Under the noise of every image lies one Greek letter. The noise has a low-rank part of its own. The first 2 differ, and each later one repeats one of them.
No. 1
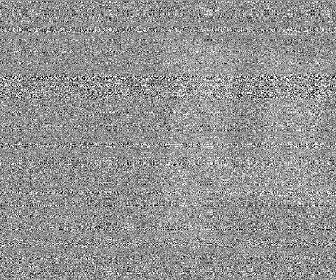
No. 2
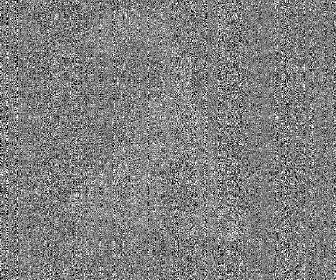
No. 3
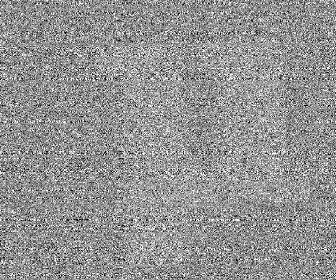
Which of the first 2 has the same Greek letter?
1
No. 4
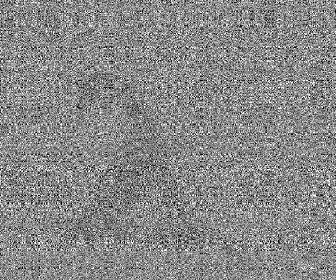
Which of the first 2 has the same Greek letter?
2
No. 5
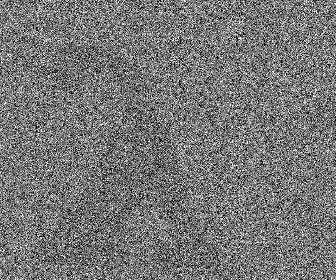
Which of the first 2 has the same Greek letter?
2
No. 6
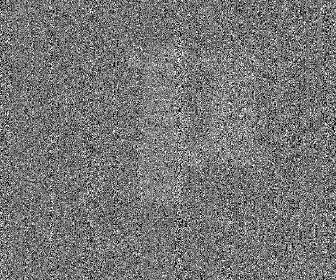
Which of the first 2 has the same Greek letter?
1
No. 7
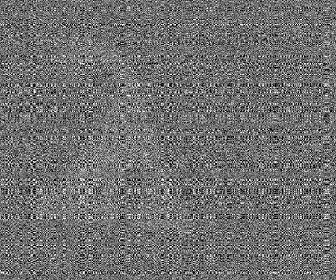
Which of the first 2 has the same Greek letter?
2
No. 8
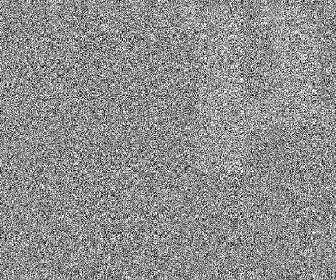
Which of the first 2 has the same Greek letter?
1
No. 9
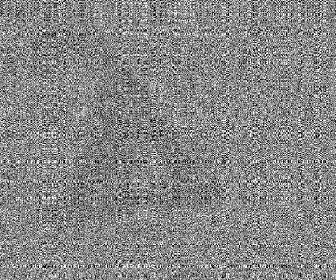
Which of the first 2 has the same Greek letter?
2
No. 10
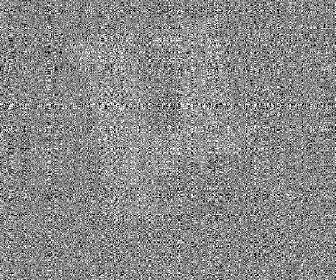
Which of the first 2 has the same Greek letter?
1
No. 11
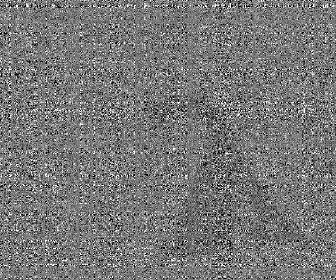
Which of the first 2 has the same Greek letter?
2
